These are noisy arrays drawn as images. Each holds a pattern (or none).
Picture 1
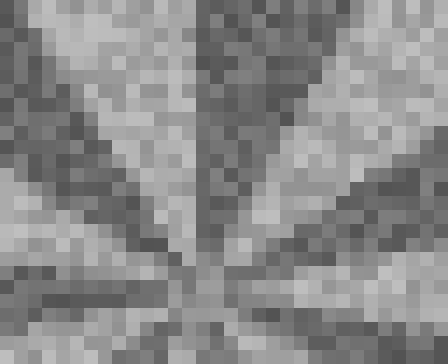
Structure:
spokes from one point
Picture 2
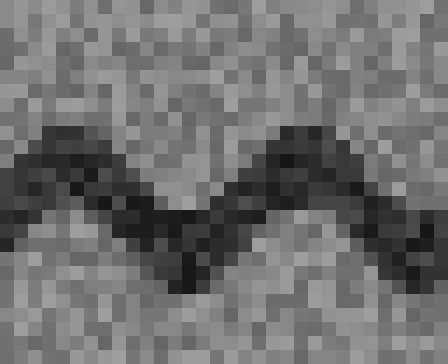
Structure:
a wavy band
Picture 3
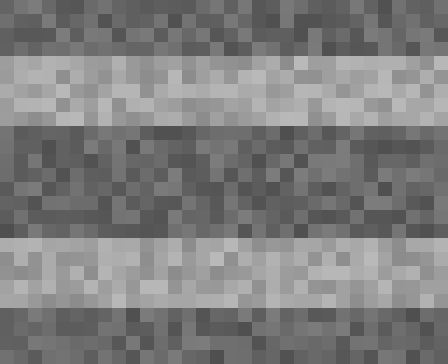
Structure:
horizontal stripes
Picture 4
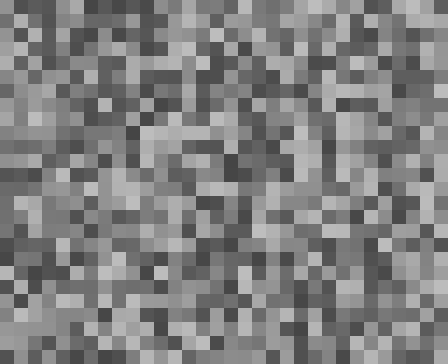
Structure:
only noise
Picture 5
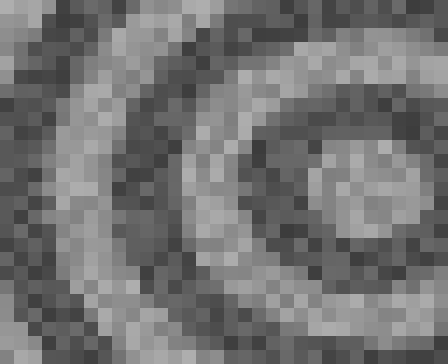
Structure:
rings round one point
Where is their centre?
middle right
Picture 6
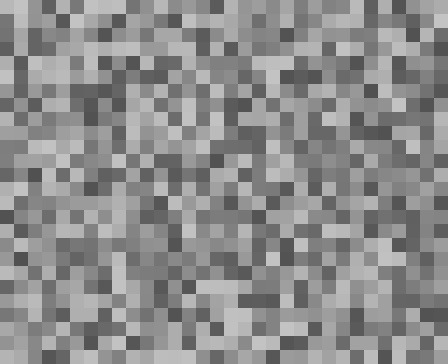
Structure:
only noise
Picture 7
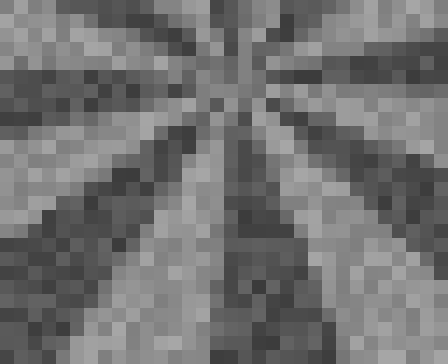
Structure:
spokes from one point
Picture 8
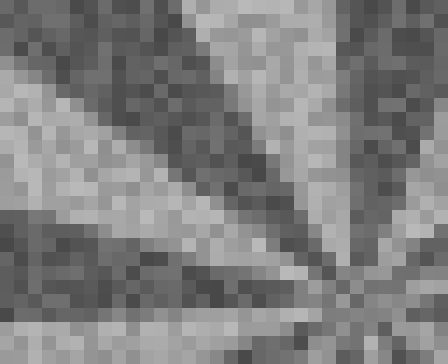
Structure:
spokes from one point
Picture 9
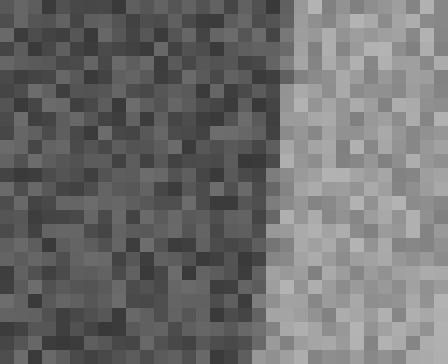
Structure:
a sharp edge
